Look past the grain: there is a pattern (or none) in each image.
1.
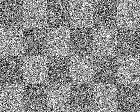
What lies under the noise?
a checkerboard
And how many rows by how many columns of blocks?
4 by 6
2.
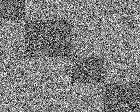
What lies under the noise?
blocks along the diagonal
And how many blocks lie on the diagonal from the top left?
4
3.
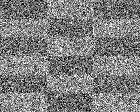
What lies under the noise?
a checkerboard
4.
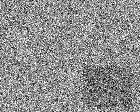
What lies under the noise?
one block
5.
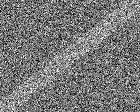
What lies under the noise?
a diagonal band
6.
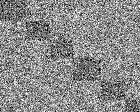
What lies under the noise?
blocks along the diagonal
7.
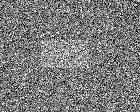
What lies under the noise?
one block
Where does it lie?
centre
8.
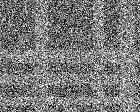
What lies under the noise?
bands of rows crossing bands of columns
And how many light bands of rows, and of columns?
3 and 3
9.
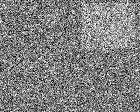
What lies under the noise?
one block
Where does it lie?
top right
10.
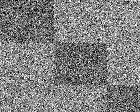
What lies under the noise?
blocks along the diagonal
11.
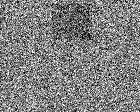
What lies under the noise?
one block
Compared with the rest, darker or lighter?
darker
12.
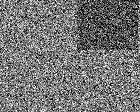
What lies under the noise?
one block
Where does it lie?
top right
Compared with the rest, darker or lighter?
darker
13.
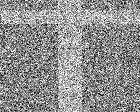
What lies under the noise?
bands of rows crossing bands of columns
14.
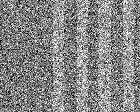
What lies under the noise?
bands of columns
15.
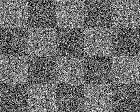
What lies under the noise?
a checkerboard
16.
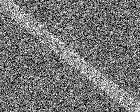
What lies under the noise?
a diagonal band
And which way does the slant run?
top left to bottom right
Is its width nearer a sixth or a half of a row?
a sixth
